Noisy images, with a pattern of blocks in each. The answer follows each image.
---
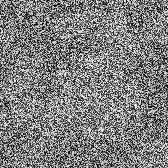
mirrored about the diagonal from the top left
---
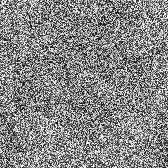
left and right mirror each other
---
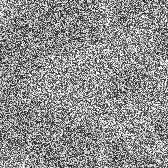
top and bottom mirror each other
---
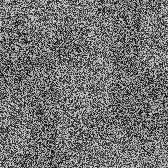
the same after a half turn
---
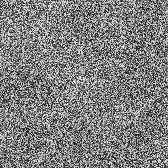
mirrored about the diagonal from the top left
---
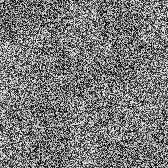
the same after a half turn
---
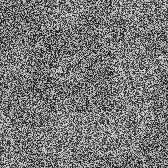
mirrored about the diagonal from the top left
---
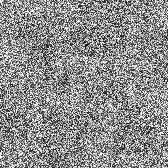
the same after a half turn
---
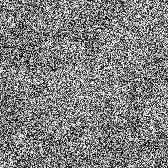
mirrored about the diagonal from the bottom left
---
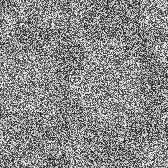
top and bottom mirror each other
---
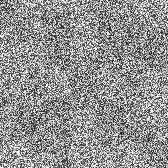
the same after a half turn
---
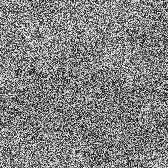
no symmetry
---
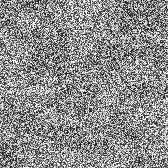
no symmetry
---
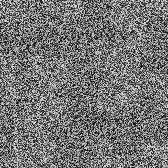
the same after a half turn
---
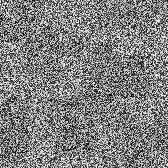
mirrored about the diagonal from the top left
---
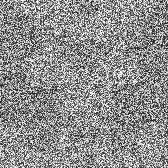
left and right mirror each other
